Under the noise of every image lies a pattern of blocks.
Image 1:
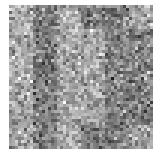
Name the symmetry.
top and bottom mirror each other
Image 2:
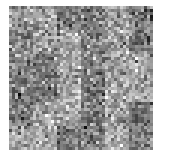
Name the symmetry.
top and bottom mirror each other
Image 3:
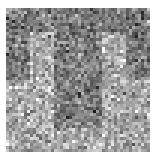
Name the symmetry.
left and right mirror each other
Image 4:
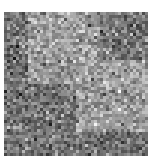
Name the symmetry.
mirrored about the diagonal from the bottom left
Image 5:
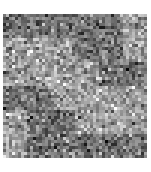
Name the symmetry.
the same after a half turn
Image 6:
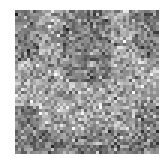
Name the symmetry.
left and right mirror each other
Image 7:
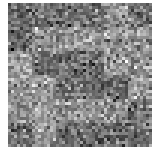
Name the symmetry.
the same after a half turn
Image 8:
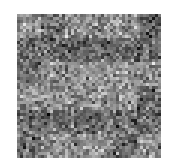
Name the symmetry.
the same after a half turn
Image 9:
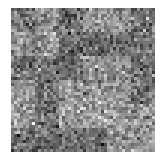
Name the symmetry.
mirrored about the diagonal from the top left
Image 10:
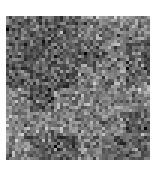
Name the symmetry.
mirrored about the diagonal from the top left
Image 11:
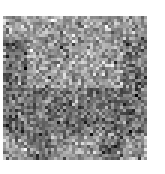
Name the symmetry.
left and right mirror each other
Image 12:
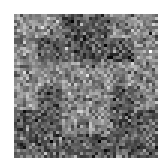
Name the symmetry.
left and right mirror each other
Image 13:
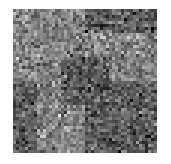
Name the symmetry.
mirrored about the diagonal from the top left
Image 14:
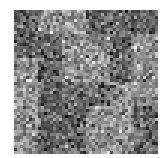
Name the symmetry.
no symmetry
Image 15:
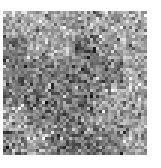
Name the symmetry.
mirrored about the diagonal from the bottom left
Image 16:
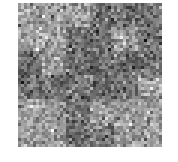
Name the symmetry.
mirrored about the diagonal from the bottom left
